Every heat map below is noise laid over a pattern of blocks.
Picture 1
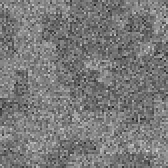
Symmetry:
mirrored about the diagonal from the bottom left
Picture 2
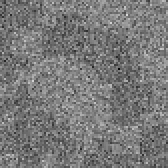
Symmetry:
mirrored about the diagonal from the bottom left
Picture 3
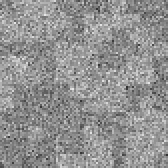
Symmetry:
mirrored about the diagonal from the bottom left
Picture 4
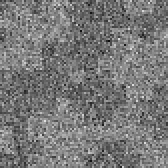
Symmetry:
mirrored about the diagonal from the top left
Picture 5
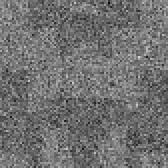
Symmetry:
left and right mirror each other
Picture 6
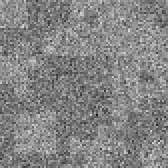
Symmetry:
mirrored about the diagonal from the bottom left
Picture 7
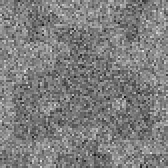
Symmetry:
left and right mirror each other
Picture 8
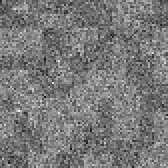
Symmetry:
no symmetry
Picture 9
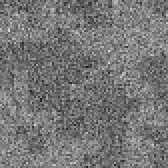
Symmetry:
mirrored about the diagonal from the bottom left
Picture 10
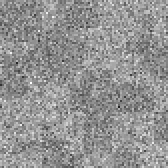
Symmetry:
mirrored about the diagonal from the top left
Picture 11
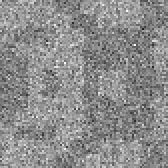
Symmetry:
top and bottom mirror each other
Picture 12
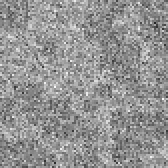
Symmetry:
mirrored about the diagonal from the top left
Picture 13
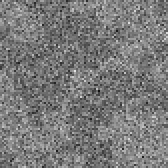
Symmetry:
mirrored about the diagonal from the top left
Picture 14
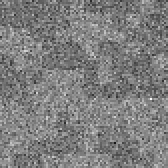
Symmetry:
no symmetry
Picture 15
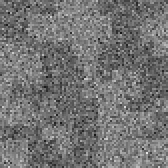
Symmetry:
no symmetry
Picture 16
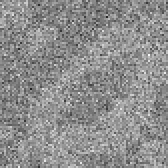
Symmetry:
mirrored about the diagonal from the top left
